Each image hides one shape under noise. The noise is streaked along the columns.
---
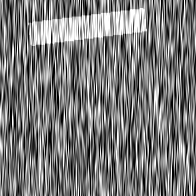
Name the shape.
bar
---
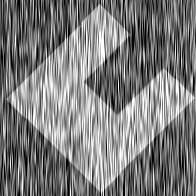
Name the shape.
square with a notch
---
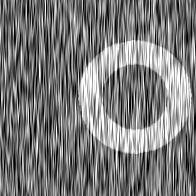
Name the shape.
ring
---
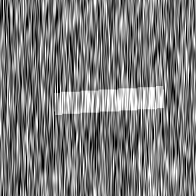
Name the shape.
bar
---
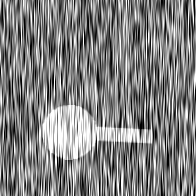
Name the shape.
lollipop
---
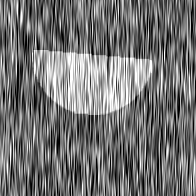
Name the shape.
half disc
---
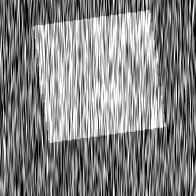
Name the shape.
square
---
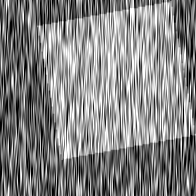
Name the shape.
square
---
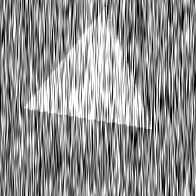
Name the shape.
triangle
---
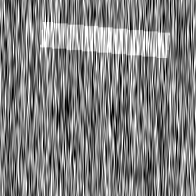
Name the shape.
bar
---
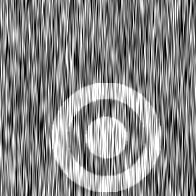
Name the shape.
bullseye
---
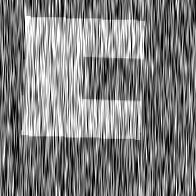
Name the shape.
square with a notch
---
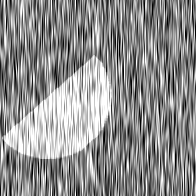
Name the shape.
half disc
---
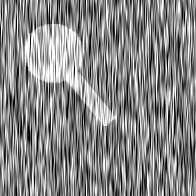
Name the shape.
lollipop
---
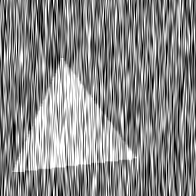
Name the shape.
triangle
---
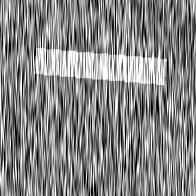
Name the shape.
bar
